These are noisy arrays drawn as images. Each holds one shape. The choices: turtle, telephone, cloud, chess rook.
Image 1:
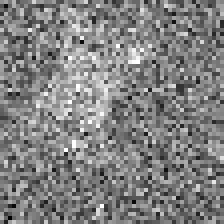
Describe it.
light chess rook
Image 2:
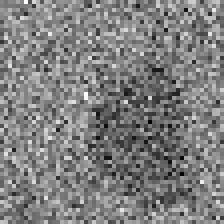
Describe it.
dark cloud
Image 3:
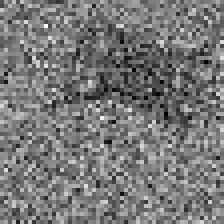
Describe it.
dark chess rook
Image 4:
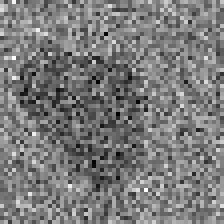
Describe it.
dark cloud
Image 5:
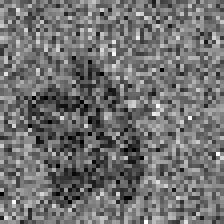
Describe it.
dark telephone
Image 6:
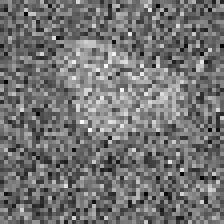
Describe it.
light cloud
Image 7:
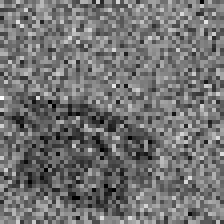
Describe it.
dark telephone
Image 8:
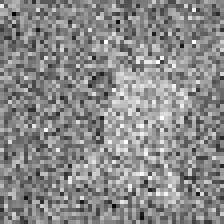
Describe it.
light chess rook
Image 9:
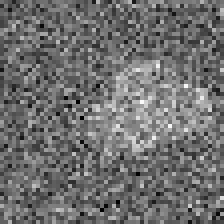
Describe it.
light cloud
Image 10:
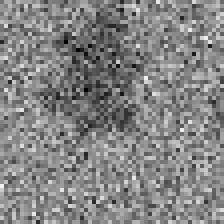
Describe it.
dark turtle
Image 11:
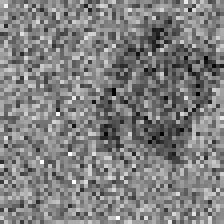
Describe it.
dark telephone
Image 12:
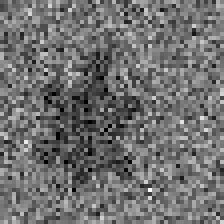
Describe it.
dark turtle
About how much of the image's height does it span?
two thirds
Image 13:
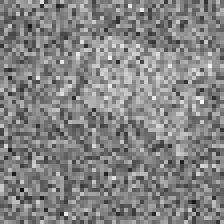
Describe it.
light chess rook
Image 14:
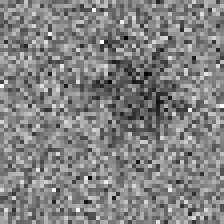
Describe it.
dark turtle
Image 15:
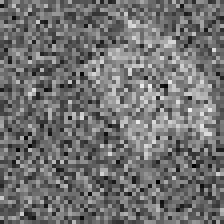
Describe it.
light telephone
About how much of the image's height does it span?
two thirds
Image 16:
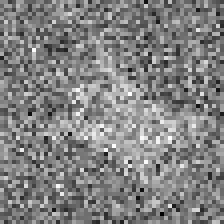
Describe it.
light chess rook
